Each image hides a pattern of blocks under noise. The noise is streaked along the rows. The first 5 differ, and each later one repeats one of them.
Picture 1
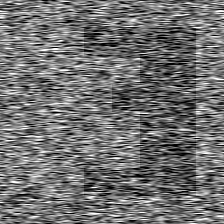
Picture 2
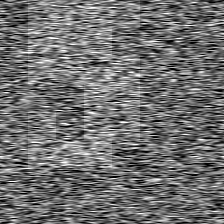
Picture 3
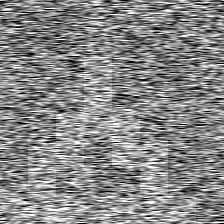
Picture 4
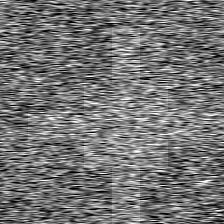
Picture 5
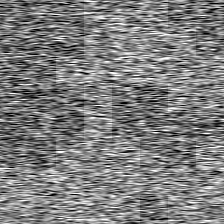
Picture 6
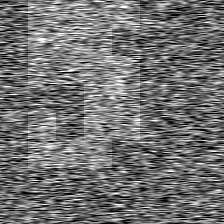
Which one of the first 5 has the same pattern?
2
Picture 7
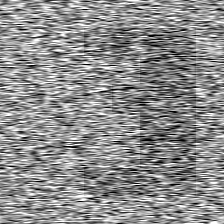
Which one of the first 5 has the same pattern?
1
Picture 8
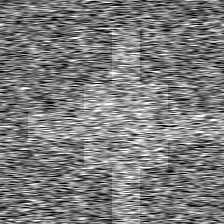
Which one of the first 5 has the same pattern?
4
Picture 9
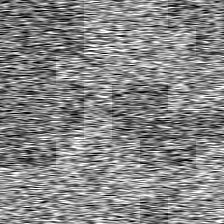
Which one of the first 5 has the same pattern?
5
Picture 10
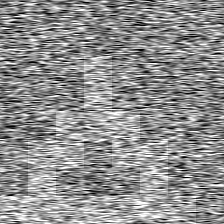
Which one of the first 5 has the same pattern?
3
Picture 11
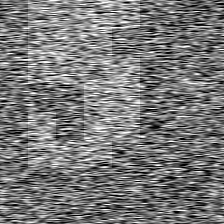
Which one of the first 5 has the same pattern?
2
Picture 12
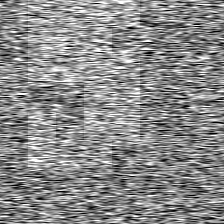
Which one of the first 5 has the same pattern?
2
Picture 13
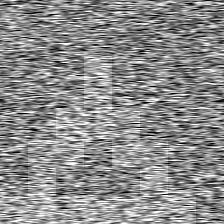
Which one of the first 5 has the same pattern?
3
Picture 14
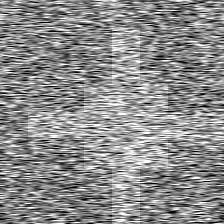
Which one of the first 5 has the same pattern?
4
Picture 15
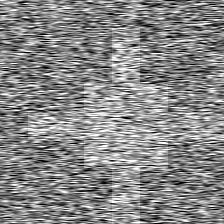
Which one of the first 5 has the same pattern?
4
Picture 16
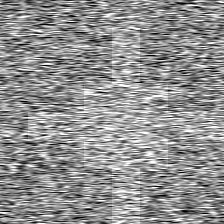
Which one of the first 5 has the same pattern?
4
